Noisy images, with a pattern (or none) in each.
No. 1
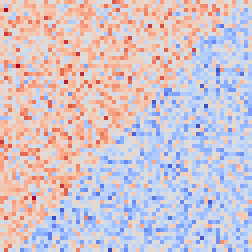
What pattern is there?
a sharp edge
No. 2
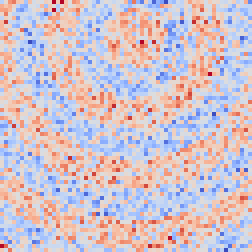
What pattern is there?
rings round one point
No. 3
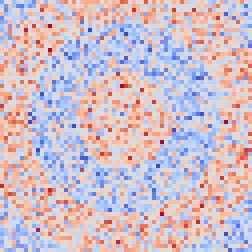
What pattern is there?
rings round one point
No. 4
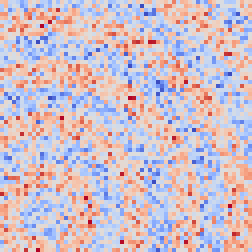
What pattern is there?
rings round one point
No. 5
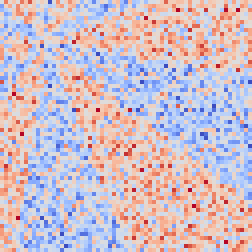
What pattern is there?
spokes from one point
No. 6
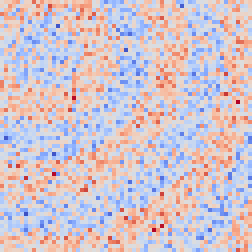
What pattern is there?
rings round one point
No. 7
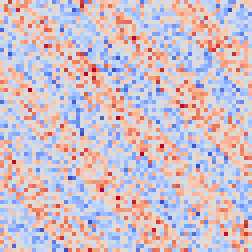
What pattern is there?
diagonal stripes
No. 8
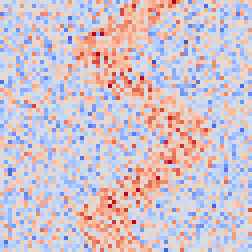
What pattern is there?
a wavy band
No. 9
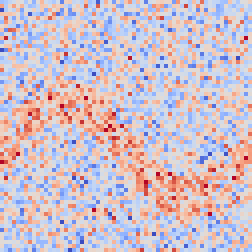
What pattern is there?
a wavy band
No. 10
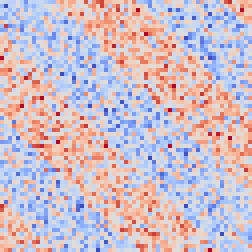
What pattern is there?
diagonal stripes
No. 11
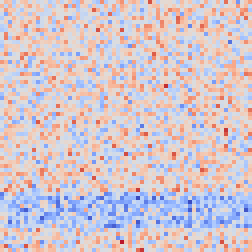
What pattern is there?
one horizontal stripe
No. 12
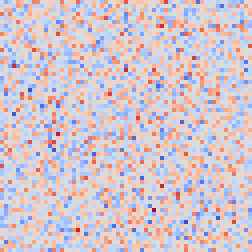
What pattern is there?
only noise
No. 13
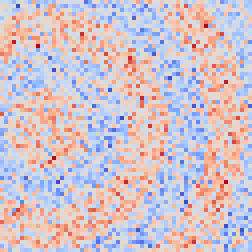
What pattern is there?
rings round one point
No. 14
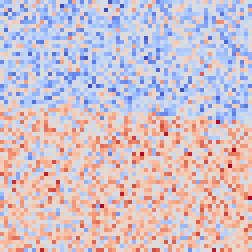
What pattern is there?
a sharp edge
